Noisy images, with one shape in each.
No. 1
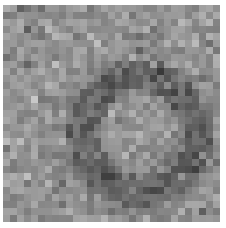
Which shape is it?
ring
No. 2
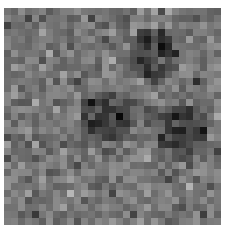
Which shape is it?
three dots
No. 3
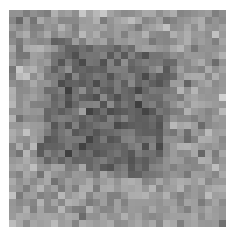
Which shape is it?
square
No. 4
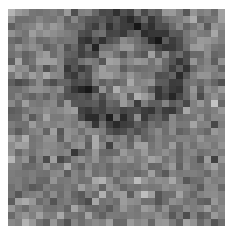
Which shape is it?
ring
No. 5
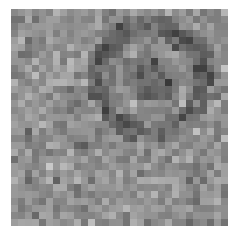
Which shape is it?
bullseye
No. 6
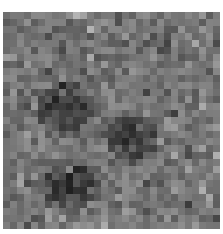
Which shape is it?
three dots
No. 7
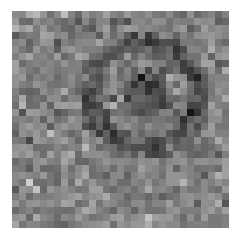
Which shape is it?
bullseye
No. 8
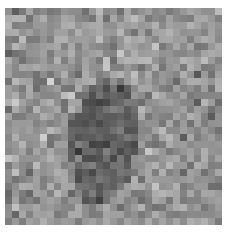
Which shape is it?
ellipse
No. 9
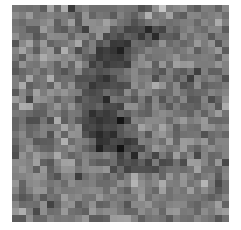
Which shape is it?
crescent
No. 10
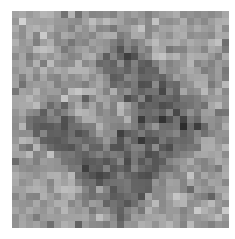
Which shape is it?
square with a notch
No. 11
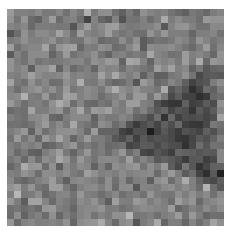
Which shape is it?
triangle
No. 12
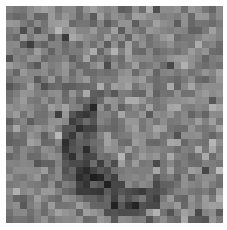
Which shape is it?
crescent
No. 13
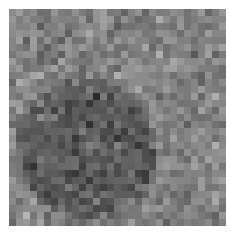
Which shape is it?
disc
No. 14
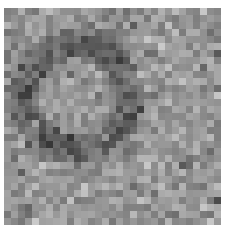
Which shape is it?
ring
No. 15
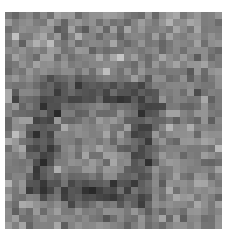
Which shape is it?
square frame
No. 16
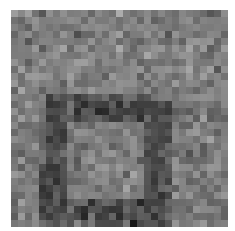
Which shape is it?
square frame
